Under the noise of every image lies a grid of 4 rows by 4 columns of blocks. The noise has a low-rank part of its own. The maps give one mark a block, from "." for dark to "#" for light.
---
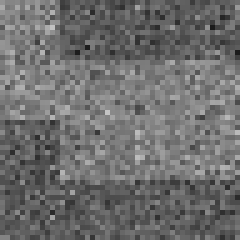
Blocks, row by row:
# . . .
# # # #
. # # #
. . . .
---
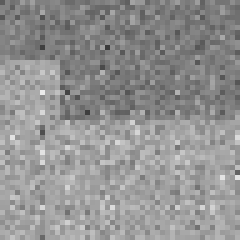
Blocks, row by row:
. . . .
# . . .
# # # #
# # # #
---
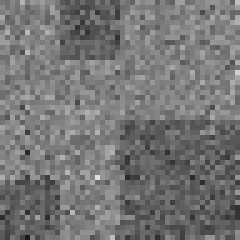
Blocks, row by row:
# . # #
# # # #
# # . .
. # . .
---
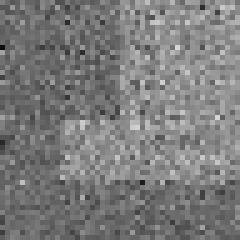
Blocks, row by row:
. . # #
. . # #
. # # #
. . . .
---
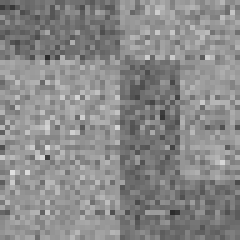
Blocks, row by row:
. . # #
# # . #
# # . #
# # . .
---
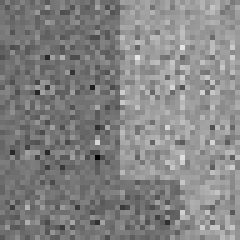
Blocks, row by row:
. . # #
. . # #
. . # #
. . . #
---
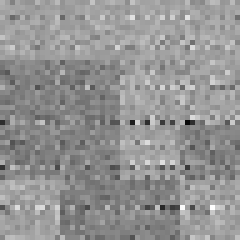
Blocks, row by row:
# # # #
. . # #
. . # .
# . . #
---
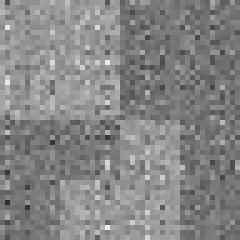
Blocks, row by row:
# # . .
# # . .
. . # .
. # # .
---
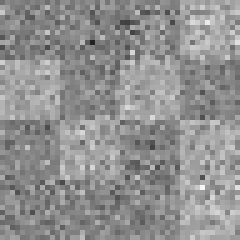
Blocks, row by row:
. . . #
# . # .
. # . #
. . . #
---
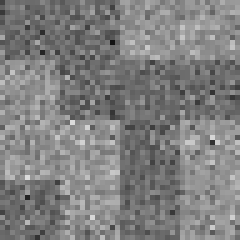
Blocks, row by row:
. . # #
# . . .
# # . #
. # . #
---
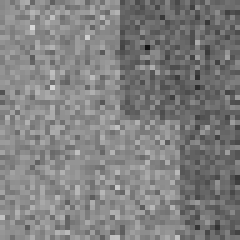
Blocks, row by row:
# # . .
# # . .
# # # .
# # # .
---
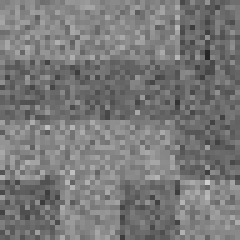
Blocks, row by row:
# # # .
. . . .
# # # .
. # . #
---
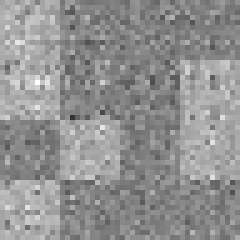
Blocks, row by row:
# . . .
# . . #
. # . #
# . . .
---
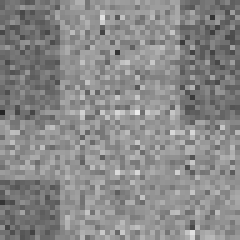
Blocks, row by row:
. # # .
. # # .
# # # #
. # # #
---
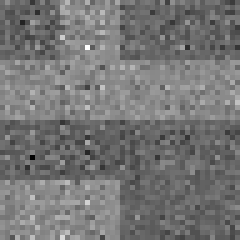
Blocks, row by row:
. # . .
# # # #
. . . .
# # . .
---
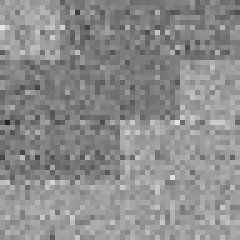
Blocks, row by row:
# . . .
. . . #
. . # #
# # # #
